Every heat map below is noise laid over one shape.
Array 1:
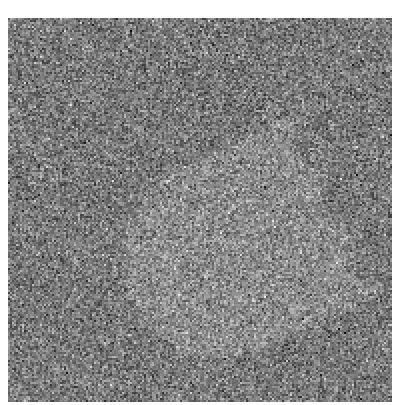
ghost
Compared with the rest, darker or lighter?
lighter
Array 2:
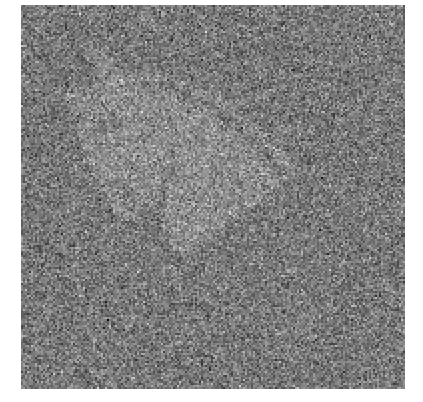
chess knight
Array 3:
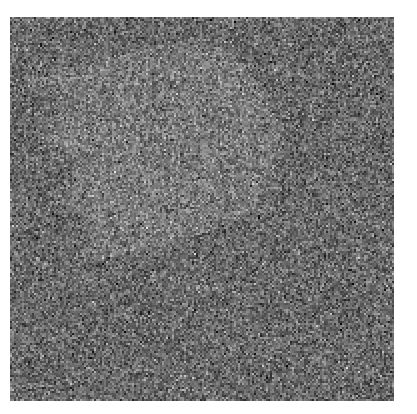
ghost
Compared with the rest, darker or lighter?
lighter
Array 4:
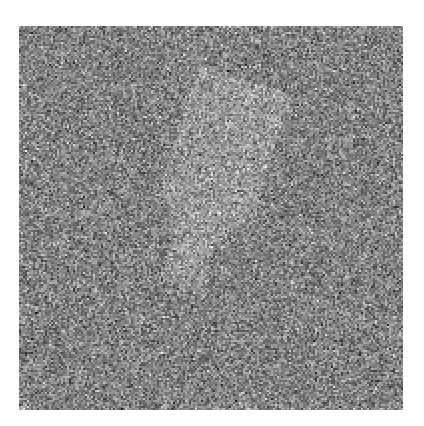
bottle
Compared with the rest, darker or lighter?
lighter
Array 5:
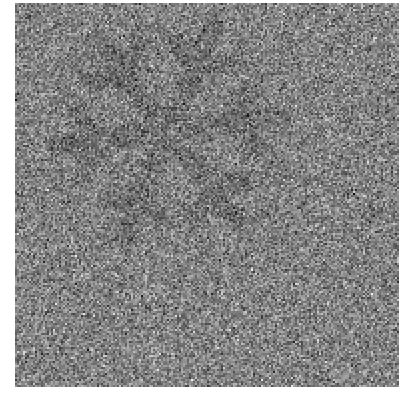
snowflake
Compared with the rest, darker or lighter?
darker
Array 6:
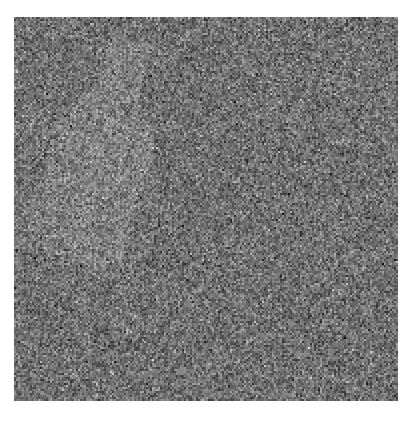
bottle
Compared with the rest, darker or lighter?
lighter
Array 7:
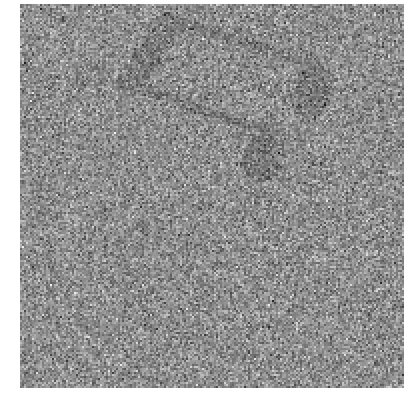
pair of musical notes
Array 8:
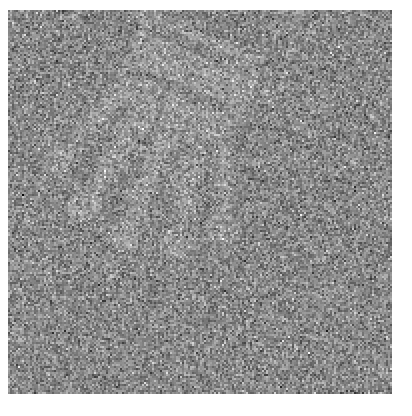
chess queen
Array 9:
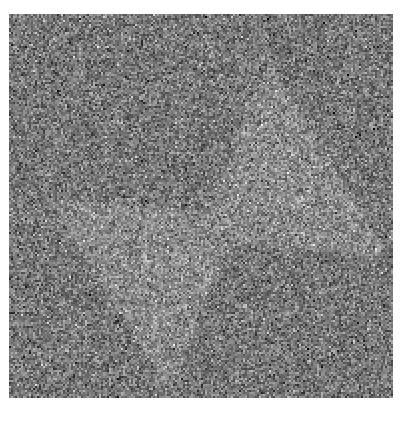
bow tie
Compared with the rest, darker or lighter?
lighter
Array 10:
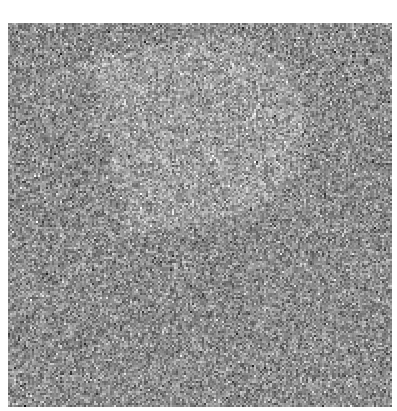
ghost
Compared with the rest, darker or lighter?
lighter
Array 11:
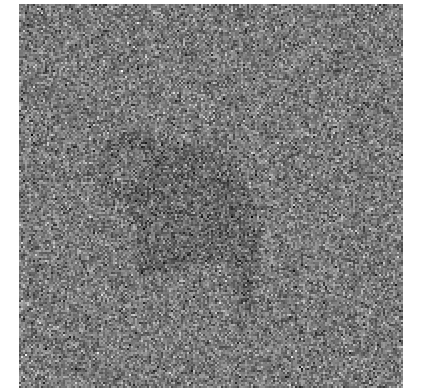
teapot
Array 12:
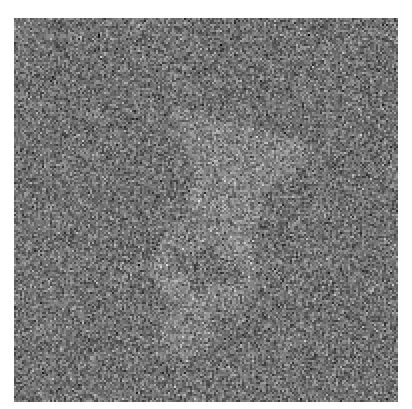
chess bishop
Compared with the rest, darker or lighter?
lighter
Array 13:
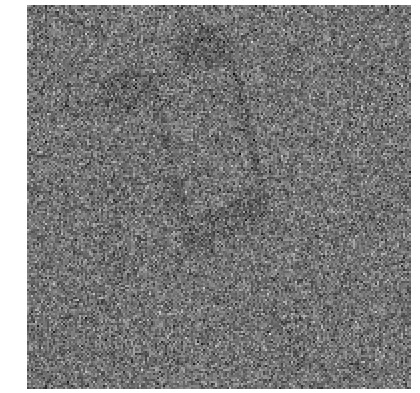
pair of musical notes
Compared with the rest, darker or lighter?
darker
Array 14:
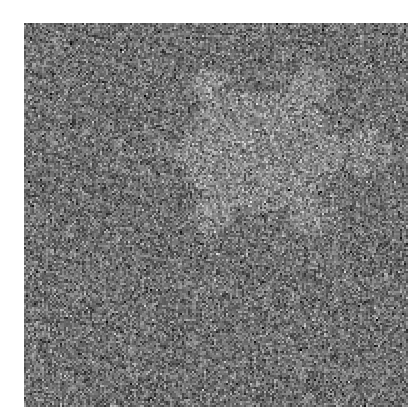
turtle
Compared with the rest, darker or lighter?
lighter
